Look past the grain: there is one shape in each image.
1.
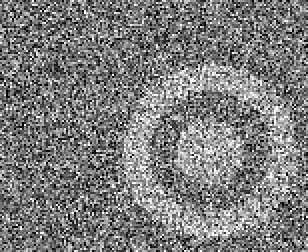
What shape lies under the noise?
bullseye
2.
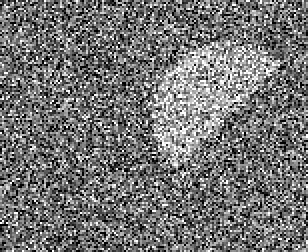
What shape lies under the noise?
half disc
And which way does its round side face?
up and left
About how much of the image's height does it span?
half
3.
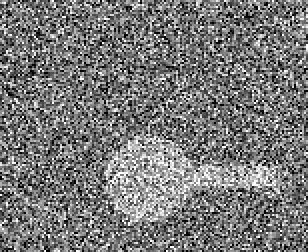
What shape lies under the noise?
lollipop
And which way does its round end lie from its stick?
left
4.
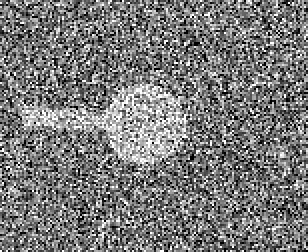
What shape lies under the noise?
lollipop
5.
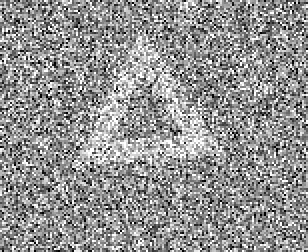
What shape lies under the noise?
triangle frame
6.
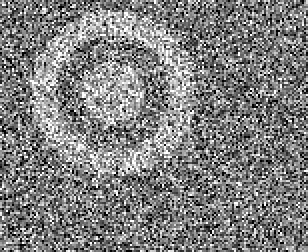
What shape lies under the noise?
bullseye
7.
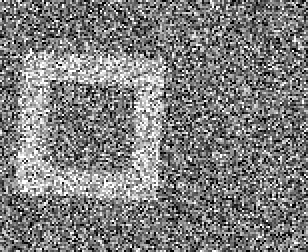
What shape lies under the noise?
square frame
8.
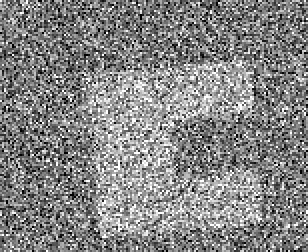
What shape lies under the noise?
square with a notch
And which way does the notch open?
right
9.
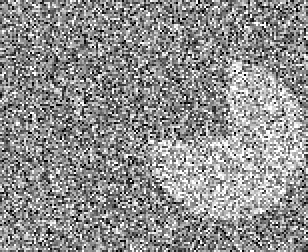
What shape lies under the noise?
disc with a wedge cut out
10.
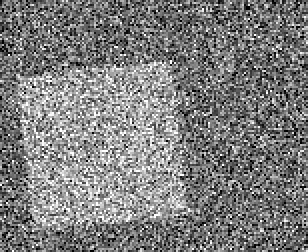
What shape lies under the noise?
square
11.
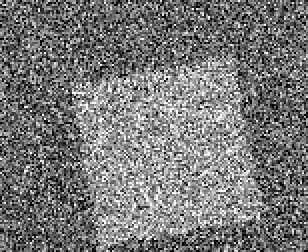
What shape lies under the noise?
square
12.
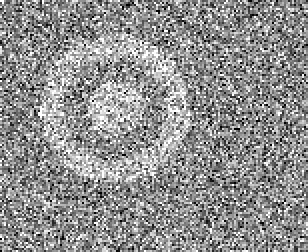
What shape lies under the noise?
bullseye
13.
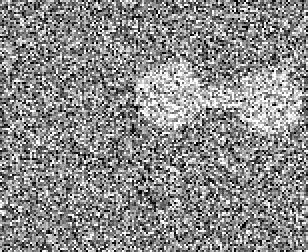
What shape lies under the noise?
dumbbell
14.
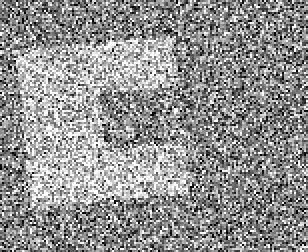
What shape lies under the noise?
square with a notch
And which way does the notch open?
right
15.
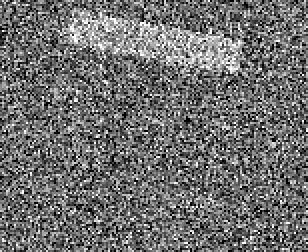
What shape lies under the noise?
bar
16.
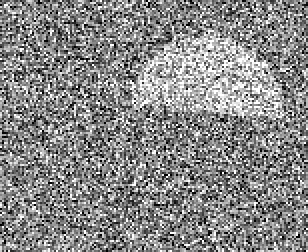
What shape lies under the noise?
half disc
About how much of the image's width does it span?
half
